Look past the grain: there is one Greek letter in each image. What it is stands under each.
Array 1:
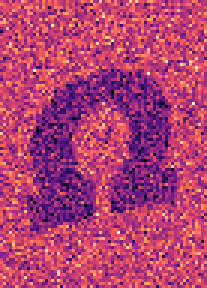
omega
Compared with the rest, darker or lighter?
darker
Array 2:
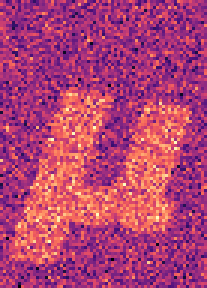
mu
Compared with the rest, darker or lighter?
lighter
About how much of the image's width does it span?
nearly all
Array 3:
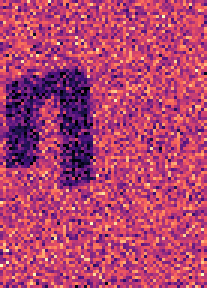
eta
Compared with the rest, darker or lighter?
darker
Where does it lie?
middle left
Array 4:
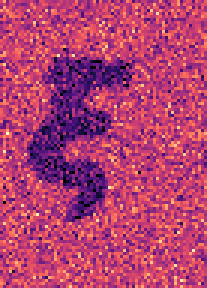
xi
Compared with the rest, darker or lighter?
darker
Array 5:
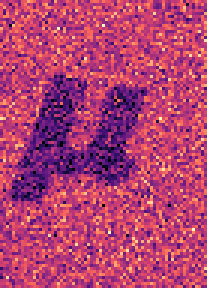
mu
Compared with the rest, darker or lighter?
darker
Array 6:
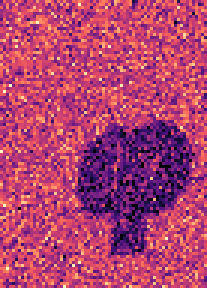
phi
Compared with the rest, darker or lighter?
darker
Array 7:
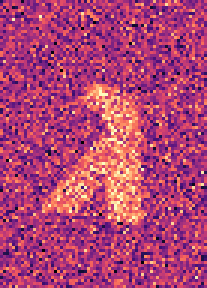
lambda
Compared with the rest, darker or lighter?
lighter
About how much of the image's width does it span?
half
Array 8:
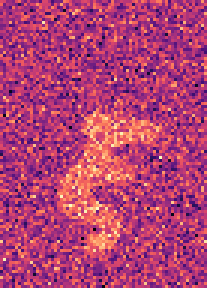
xi
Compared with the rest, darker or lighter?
lighter
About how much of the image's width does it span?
half
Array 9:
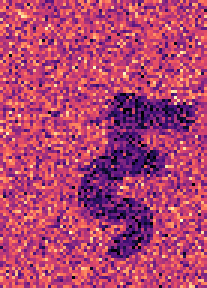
xi
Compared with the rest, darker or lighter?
darker
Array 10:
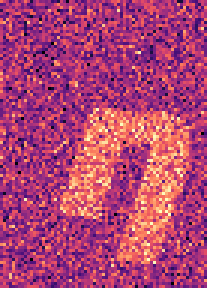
eta
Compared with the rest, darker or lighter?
lighter
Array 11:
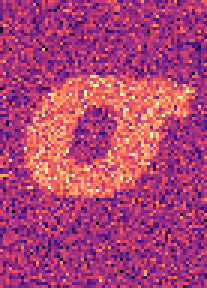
sigma
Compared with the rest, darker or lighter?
lighter
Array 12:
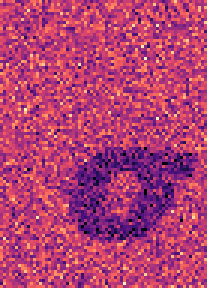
sigma
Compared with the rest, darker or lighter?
darker
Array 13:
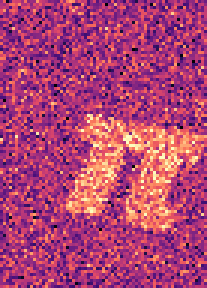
pi
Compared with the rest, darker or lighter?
lighter
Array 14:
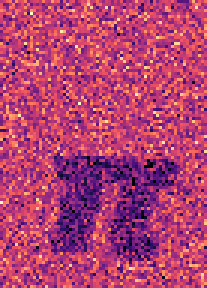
pi
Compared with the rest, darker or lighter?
darker
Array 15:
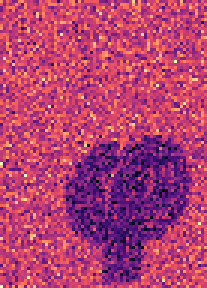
phi
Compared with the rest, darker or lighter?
darker
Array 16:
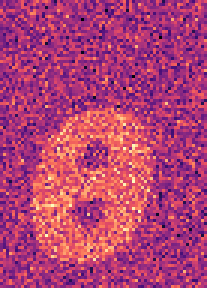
theta
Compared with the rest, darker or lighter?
lighter
